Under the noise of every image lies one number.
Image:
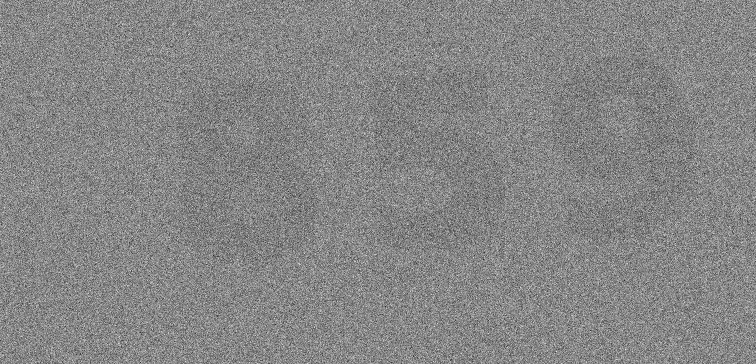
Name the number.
859
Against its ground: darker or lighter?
darker
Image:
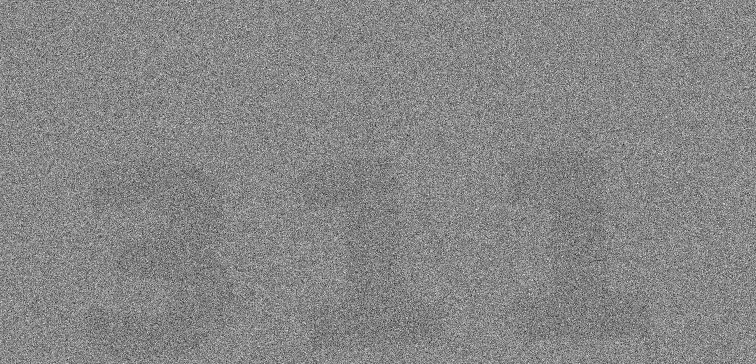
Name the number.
311
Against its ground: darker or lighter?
darker
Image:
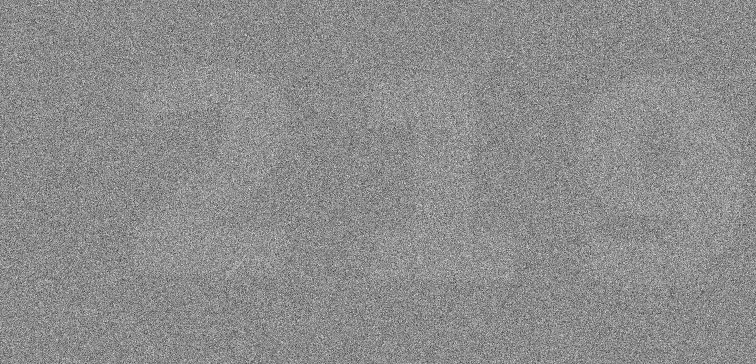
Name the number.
219
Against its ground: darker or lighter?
lighter
